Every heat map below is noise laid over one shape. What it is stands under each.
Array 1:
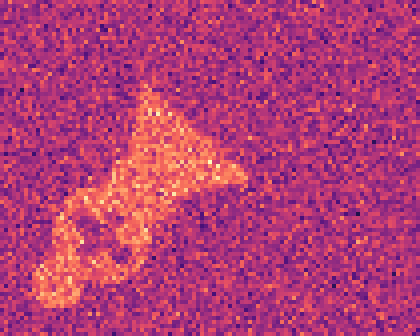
chess bishop
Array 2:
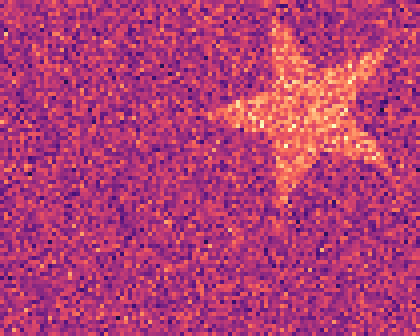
star
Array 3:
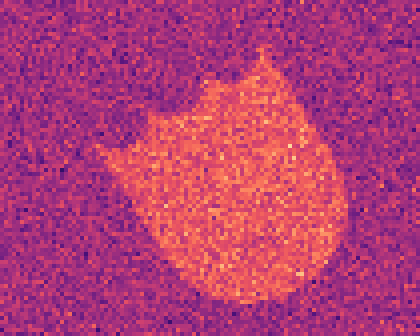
ghost
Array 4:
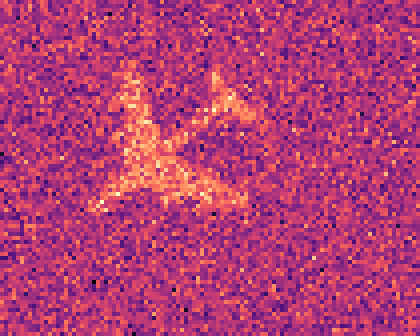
airplane
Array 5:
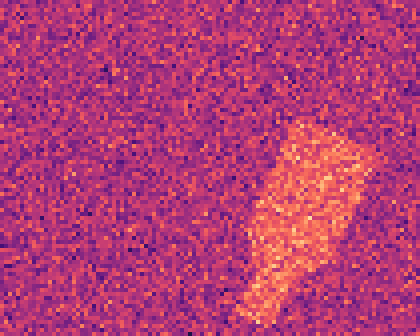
bottle
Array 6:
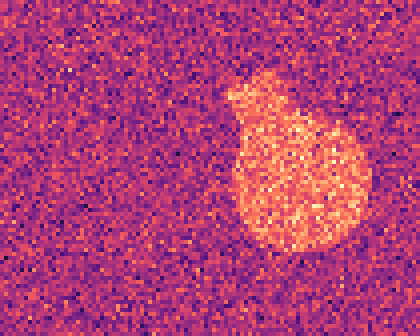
light bulb
